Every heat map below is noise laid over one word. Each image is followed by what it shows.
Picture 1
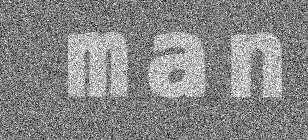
man
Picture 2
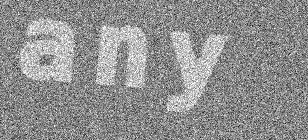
any
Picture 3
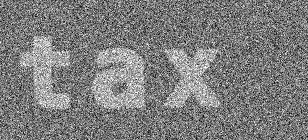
tax
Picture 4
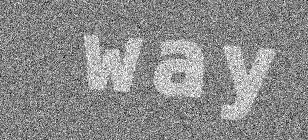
way
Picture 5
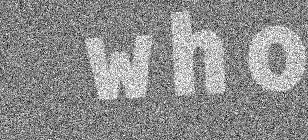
who
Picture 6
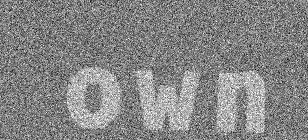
own
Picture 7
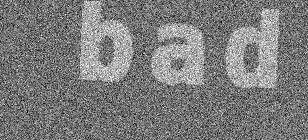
bad
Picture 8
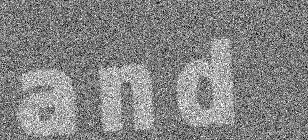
and
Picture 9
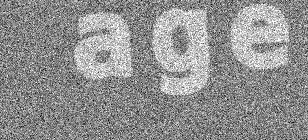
age
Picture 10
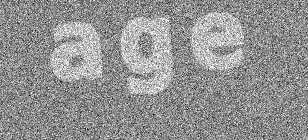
age
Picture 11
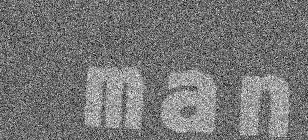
man
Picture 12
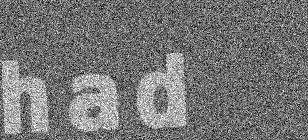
had
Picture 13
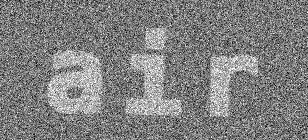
air
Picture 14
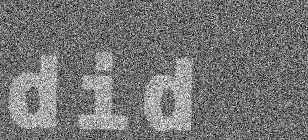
did
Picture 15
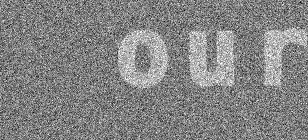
our
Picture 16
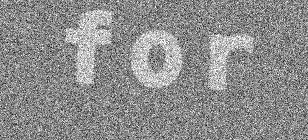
for
